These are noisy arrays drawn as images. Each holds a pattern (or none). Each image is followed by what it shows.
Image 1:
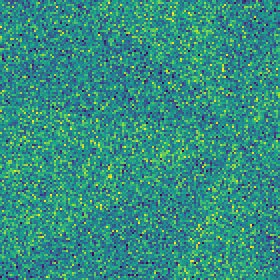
spokes from one point
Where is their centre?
middle right
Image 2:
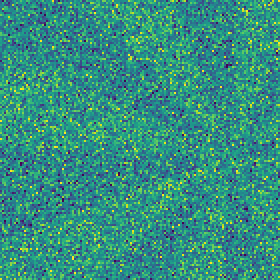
spokes from one point
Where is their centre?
middle right
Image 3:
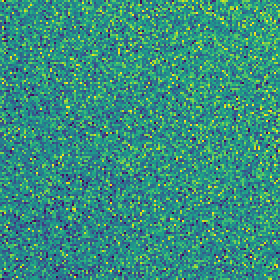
a smooth slope
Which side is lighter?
top right
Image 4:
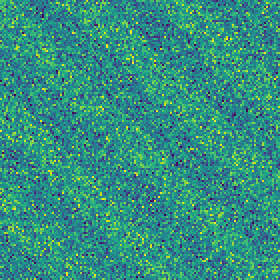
diagonal stripes
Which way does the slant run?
top left to bottom right
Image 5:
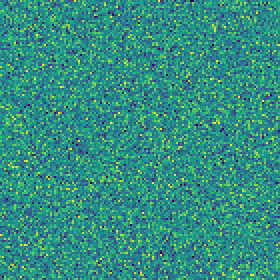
only noise
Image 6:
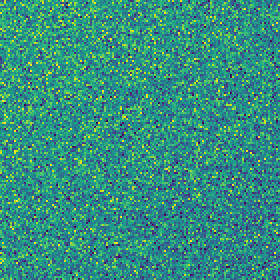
a smooth slope
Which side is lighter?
top left
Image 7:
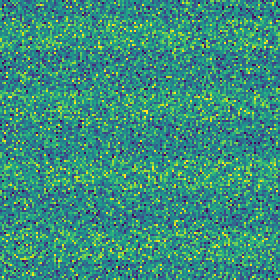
horizontal stripes
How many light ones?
4
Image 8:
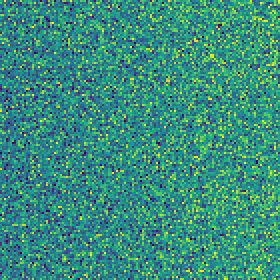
a smooth slope
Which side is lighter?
right
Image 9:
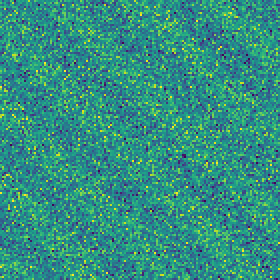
diagonal stripes
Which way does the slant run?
top left to bottom right
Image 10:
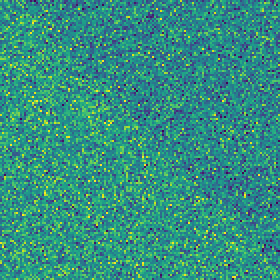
a sharp edge
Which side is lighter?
bottom left
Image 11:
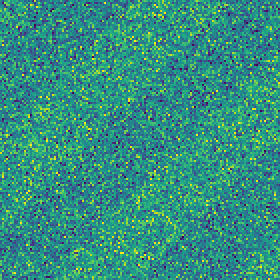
diagonal stripes
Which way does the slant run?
bottom left to top right
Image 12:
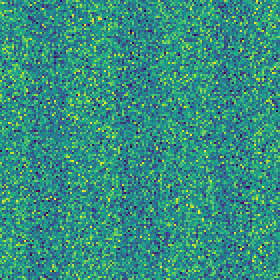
vertical stripes
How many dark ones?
3
